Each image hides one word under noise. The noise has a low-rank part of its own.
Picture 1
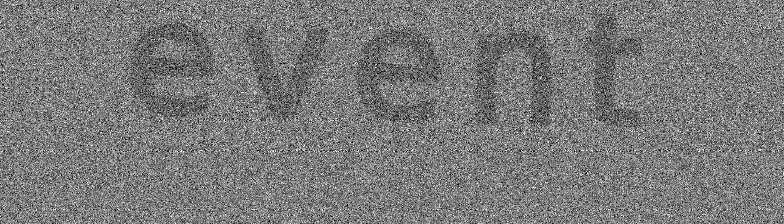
event
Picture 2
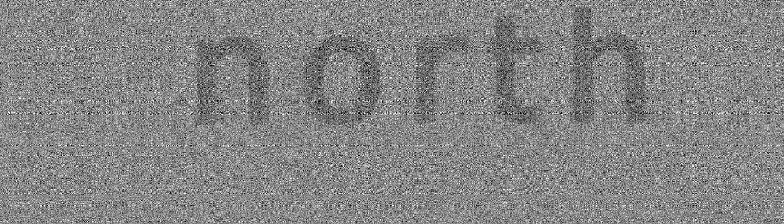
north
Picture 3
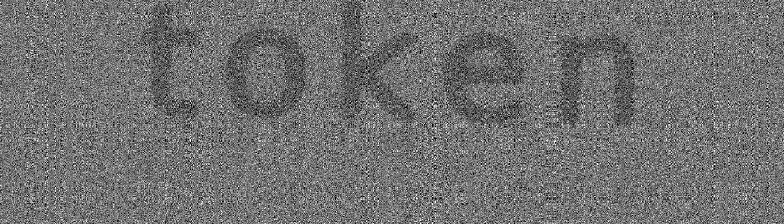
token
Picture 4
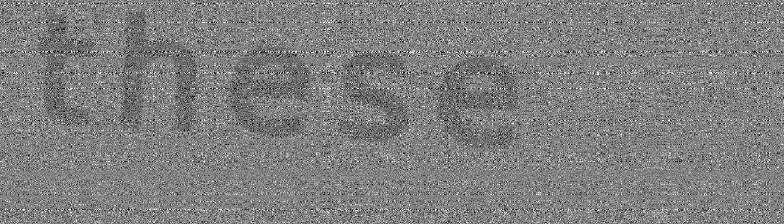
these
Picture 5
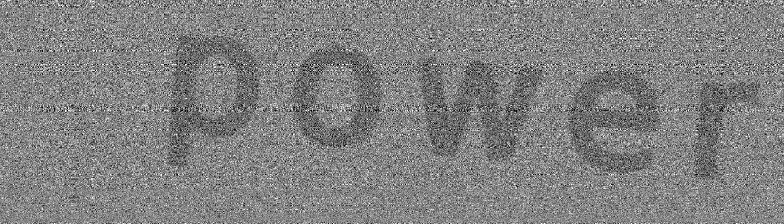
power
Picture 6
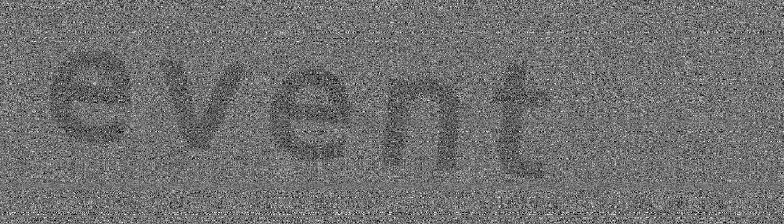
event
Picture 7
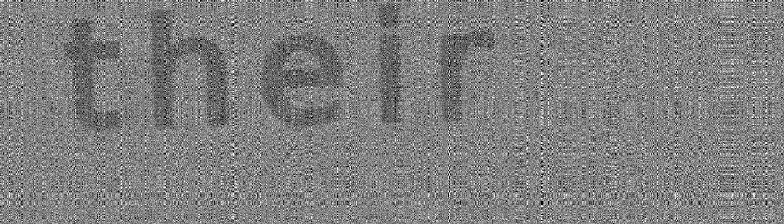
their
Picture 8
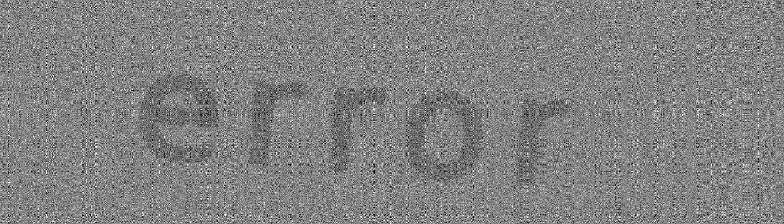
error
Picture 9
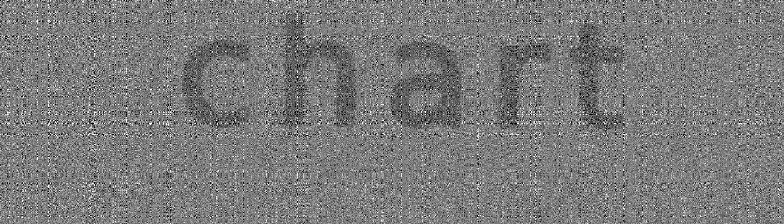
chart
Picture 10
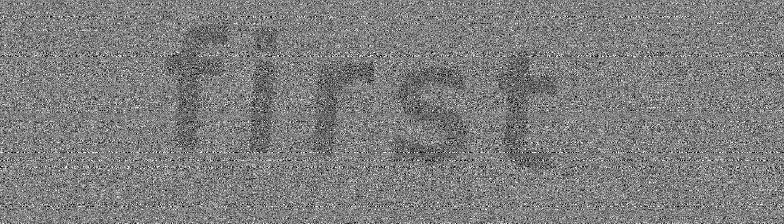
first
